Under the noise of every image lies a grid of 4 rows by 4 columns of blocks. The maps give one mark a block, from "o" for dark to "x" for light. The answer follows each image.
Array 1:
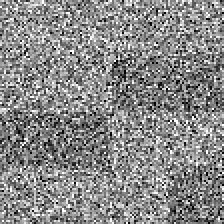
xxxx
xxoo
ooxx
xxxo
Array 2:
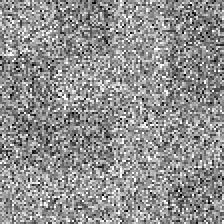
xoxo
oxxo
ooxx
xxxo
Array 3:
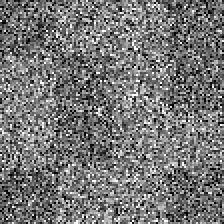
oxxo
xoxo
xoxx
oxxo
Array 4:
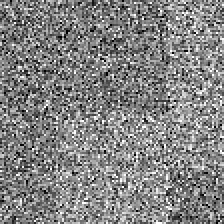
ooox
ooox
oxxx
oxxo
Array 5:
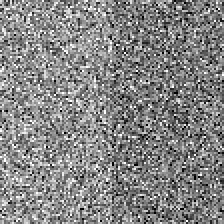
xxoo
xxoo
xxoo
xxoo
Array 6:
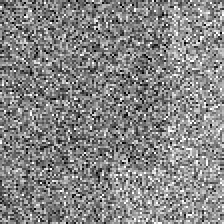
ooox
ooox
ooox
ooxx
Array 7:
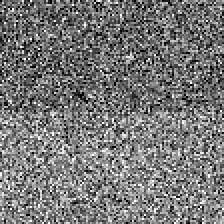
oooo
oooo
xxxx
xxxx
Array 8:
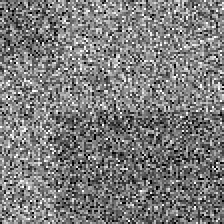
oxxx
xxxx
xooo
xooo
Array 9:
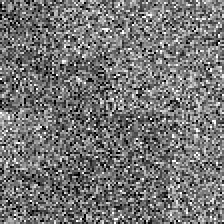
oxxx
ooxx
xoox
ooox
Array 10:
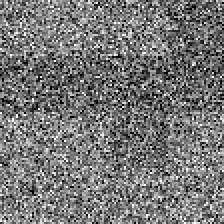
xxxo
oooo
xxox
xxxx
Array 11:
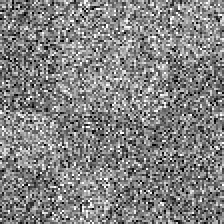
oxxx
oxxo
xooo
oxoo
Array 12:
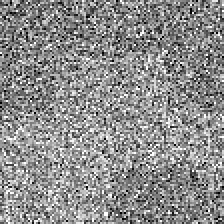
oooo
oxxo
xxxx
xxoo
